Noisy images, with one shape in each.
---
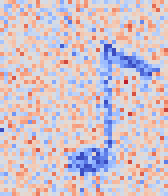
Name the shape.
musical note
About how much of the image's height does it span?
two thirds
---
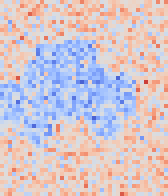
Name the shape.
car
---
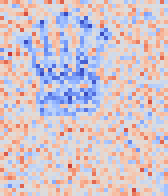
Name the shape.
chess queen
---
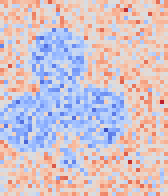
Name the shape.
club
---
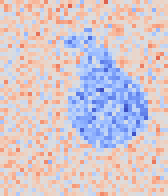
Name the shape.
pear
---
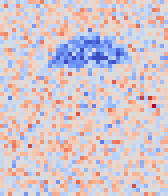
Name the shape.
umbrella
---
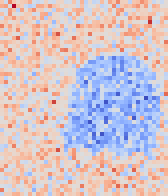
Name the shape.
ghost
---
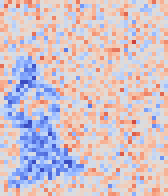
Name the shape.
chess bishop
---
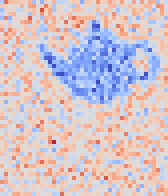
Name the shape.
teapot
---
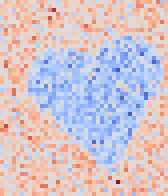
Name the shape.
heart
